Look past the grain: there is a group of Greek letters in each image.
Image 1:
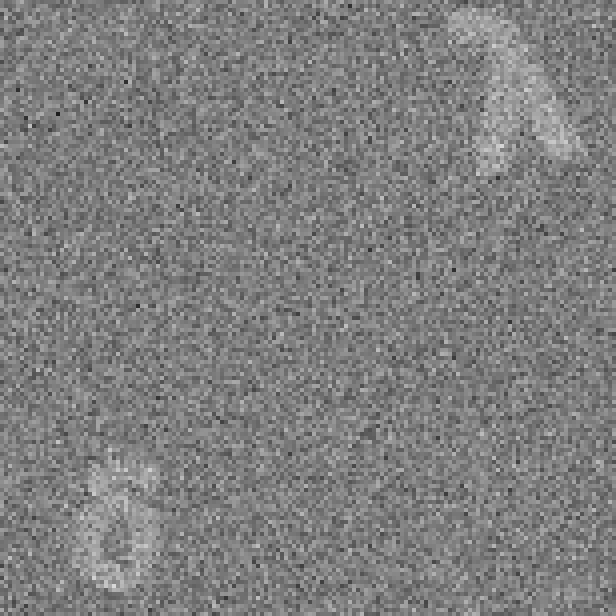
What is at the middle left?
nothing
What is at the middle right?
nothing
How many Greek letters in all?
2
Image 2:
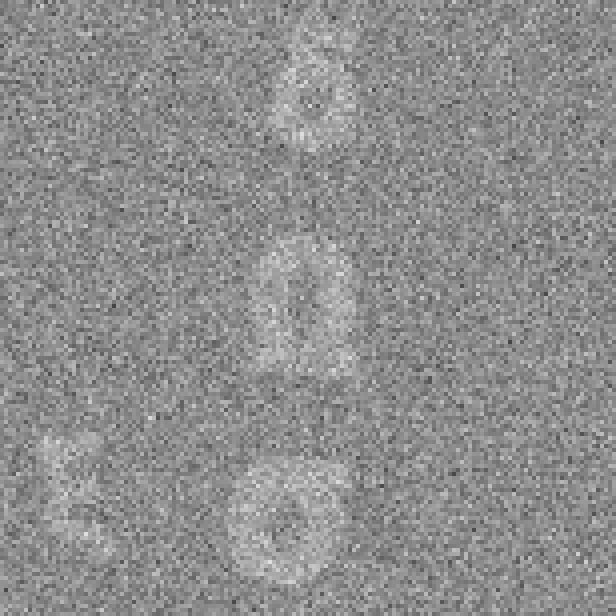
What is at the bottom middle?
sigma
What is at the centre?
omega
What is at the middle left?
nothing
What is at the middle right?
nothing
